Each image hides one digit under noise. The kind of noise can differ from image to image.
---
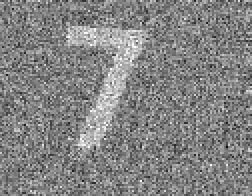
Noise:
low rank plus noise
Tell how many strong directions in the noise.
three or four
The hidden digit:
7
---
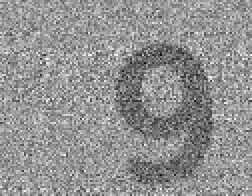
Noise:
rows of uneven size
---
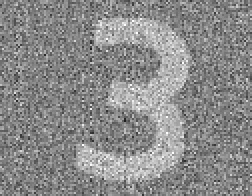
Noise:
columns of uneven size
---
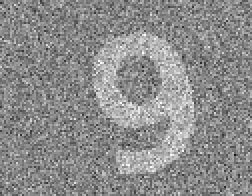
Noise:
independent entries
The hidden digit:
9
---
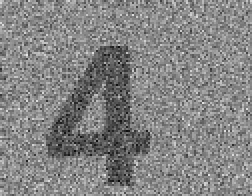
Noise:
low rank plus noise
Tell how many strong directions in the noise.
three or four
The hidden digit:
4
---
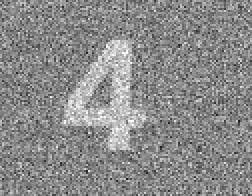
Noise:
low rank plus noise
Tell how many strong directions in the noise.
five to eight
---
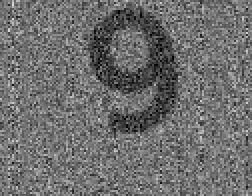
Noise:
columns of uneven size
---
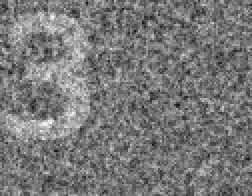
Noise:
blotchy
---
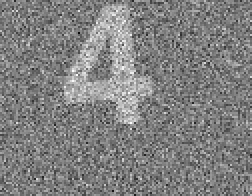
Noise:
low rank plus noise
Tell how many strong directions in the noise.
five to eight
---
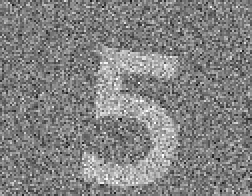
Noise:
independent entries
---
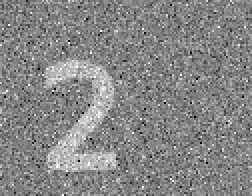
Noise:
heavy tails
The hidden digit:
2
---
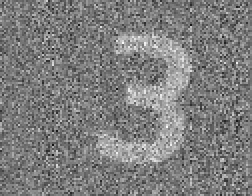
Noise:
columns of uneven size
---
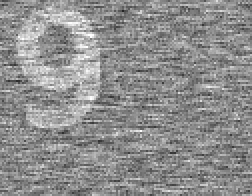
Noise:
streaked along the rows
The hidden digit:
9
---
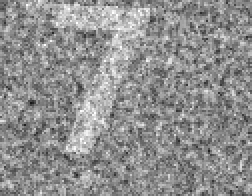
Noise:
blotchy
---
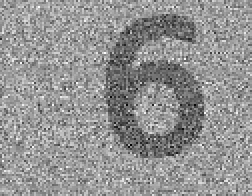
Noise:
rows of uneven size
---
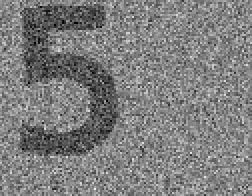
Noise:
low rank plus noise
